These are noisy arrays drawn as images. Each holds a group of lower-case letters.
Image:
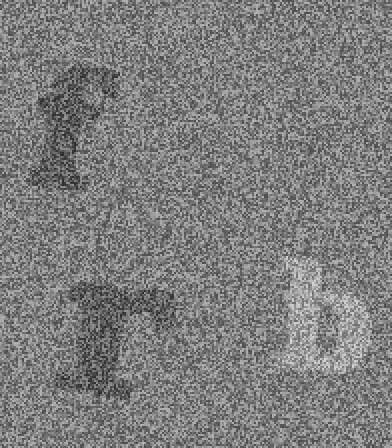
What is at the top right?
nothing
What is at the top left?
f
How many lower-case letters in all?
3
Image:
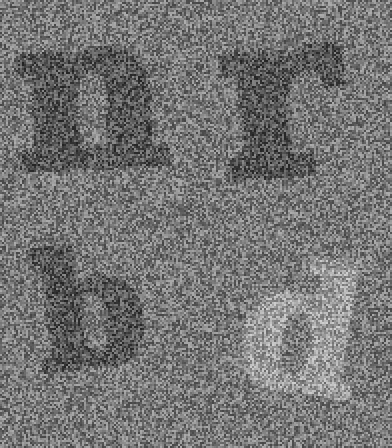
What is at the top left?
n
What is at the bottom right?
d
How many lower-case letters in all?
4
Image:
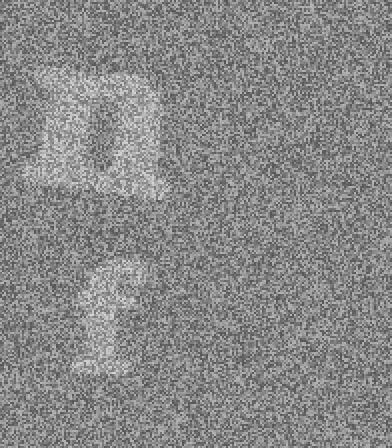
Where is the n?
top left
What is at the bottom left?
f
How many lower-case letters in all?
2
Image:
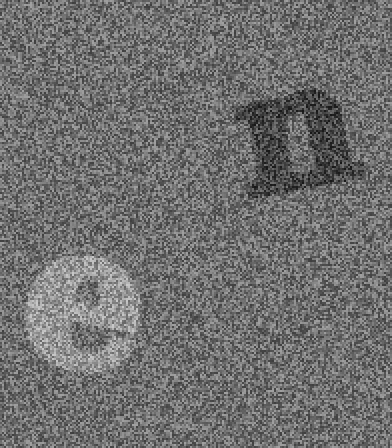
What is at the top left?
nothing
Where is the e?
bottom left
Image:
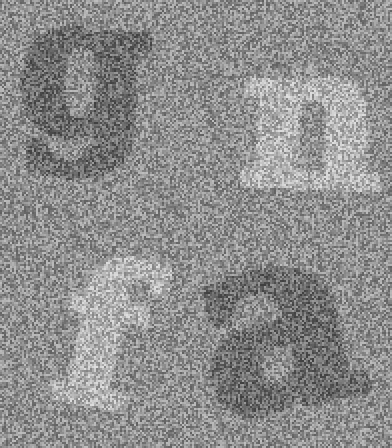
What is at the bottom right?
a
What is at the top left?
g
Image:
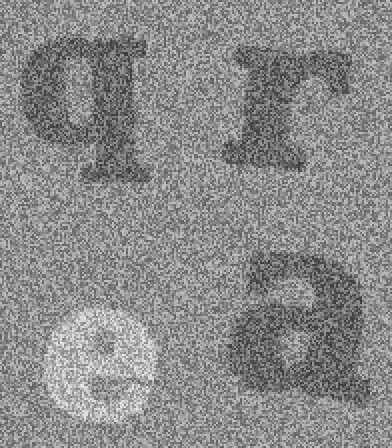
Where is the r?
top right
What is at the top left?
q
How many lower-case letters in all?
4
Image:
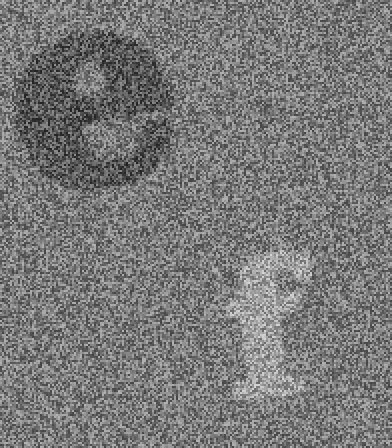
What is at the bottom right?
f
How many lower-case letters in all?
2
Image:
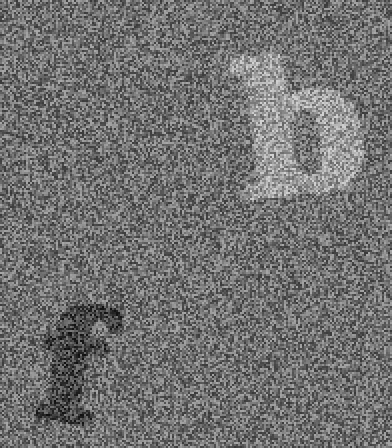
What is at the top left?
nothing
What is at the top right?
b
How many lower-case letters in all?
2
